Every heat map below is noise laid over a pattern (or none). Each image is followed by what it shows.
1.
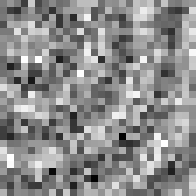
rings round one point
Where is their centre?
top left
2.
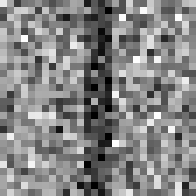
one vertical stripe
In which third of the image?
middle
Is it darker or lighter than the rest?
darker
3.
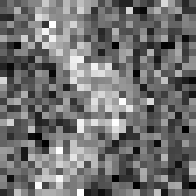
a wavy band
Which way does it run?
top to bottom
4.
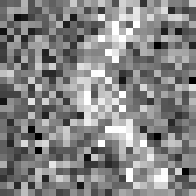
a wavy band
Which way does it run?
top to bottom
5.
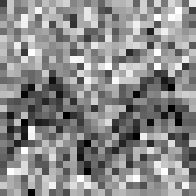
a wavy band
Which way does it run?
left to right
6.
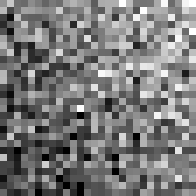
a smooth slope
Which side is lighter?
top right
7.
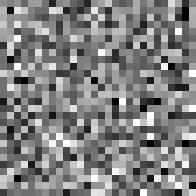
only noise
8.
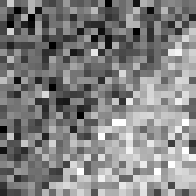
a sharp edge
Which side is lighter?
bottom right
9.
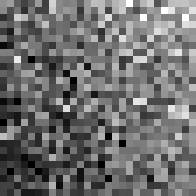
a smooth slope
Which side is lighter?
top right
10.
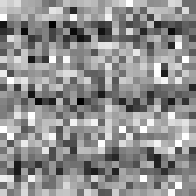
horizontal stripes
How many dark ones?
3
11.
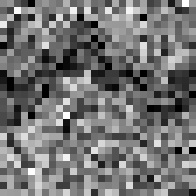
a wavy band
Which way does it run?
left to right
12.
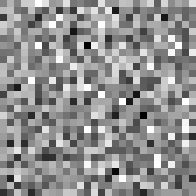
only noise
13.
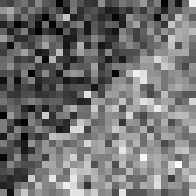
a sharp edge
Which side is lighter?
bottom right
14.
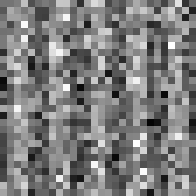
vertical stripes
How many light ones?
5
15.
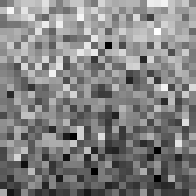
a smooth slope
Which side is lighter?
top
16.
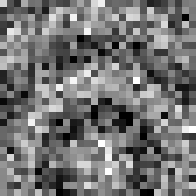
rings round one point
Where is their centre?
bottom middle
